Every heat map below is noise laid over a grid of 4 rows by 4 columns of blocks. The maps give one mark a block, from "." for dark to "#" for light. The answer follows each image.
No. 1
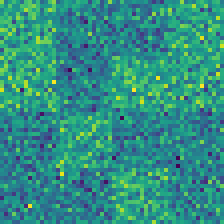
# . . #
# . # #
. # . .
. . # .
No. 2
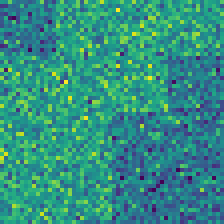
. # # #
# # # .
# # . .
# # . .
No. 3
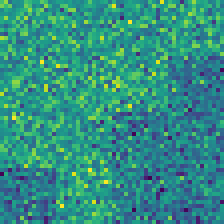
# # # #
# # # .
# # . .
. # . .
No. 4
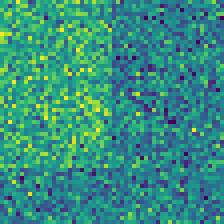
# # . .
# # . .
# # . .
. . . .
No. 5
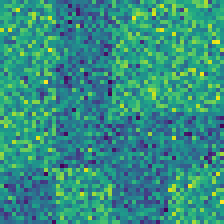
# . # #
# . # #
# . . .
. # . #
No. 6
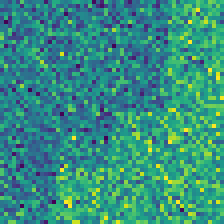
. . . #
. . . #
. . # #
. # # #
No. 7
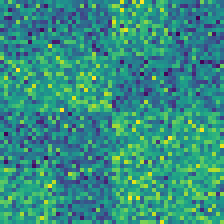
. . # .
# # . .
. . # #
# . # #
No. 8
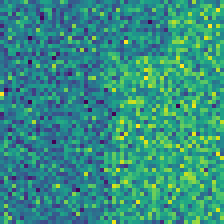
. . . #
. . # #
. . # #
. . # #
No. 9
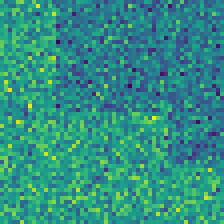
# . . .
# . . .
# # # .
# # # #
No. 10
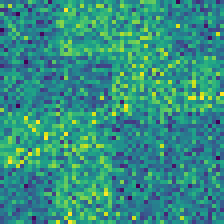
. # # .
. . # #
# # . .
. # . .
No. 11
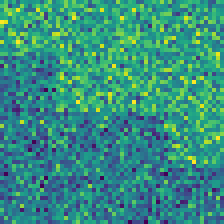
# # # #
. # # #
. . . #
. . . .
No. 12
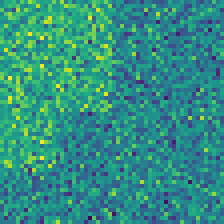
# # . .
# # . .
# . . .
. . . .
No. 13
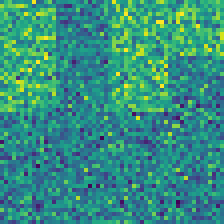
# . # #
# . # .
. . . .
. . . .
